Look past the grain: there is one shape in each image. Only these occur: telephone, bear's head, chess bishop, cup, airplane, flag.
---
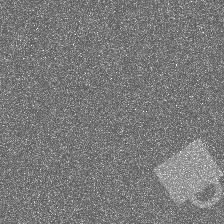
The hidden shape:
cup
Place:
bottom right
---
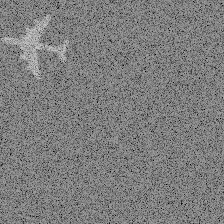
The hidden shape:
airplane
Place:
top left
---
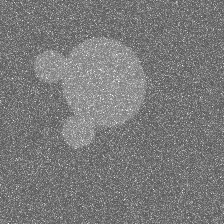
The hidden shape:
bear's head
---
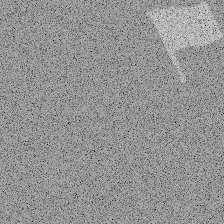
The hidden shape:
flag
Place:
top right
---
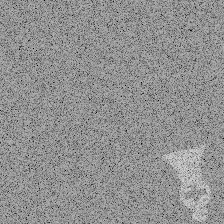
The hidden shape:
chess bishop
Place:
bottom right
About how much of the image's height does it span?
a third
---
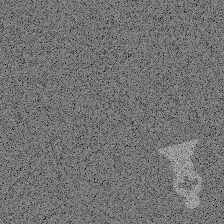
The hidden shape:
chess bishop
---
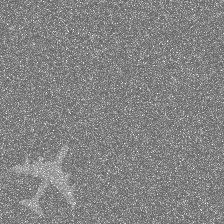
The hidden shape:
airplane
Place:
bottom left
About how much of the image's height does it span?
a third
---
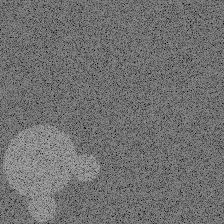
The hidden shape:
bear's head
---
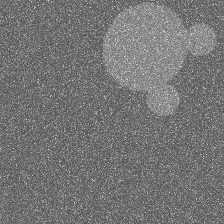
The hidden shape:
bear's head
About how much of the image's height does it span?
half
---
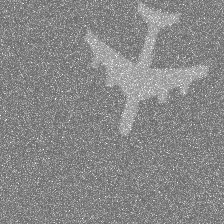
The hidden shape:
airplane
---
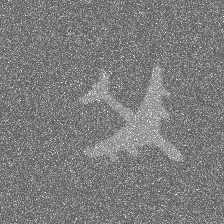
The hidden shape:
airplane
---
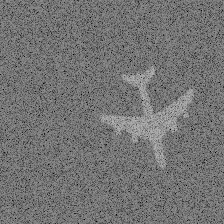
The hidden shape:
airplane
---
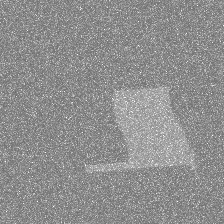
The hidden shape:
flag
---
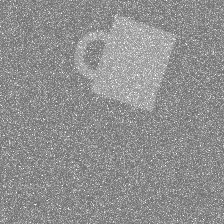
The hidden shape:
cup
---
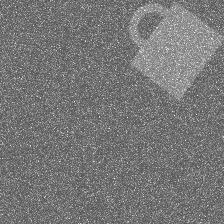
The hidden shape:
cup
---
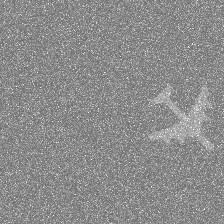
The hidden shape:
airplane
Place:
middle right
